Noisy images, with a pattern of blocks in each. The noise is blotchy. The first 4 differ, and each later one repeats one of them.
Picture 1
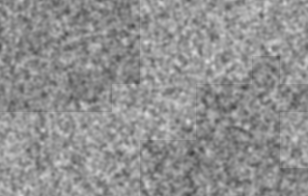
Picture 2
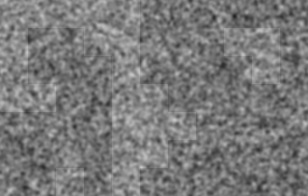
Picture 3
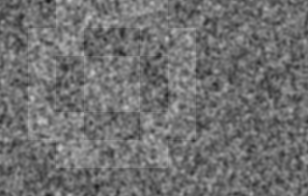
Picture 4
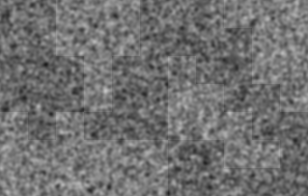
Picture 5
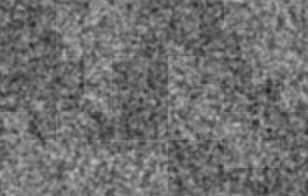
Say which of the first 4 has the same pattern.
4
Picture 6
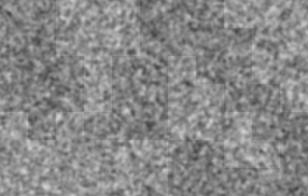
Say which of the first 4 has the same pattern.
4
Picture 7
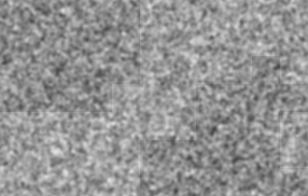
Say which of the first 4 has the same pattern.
1
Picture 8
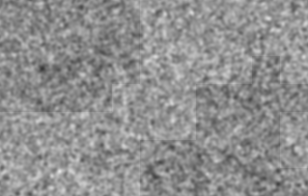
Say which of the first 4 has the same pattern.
1
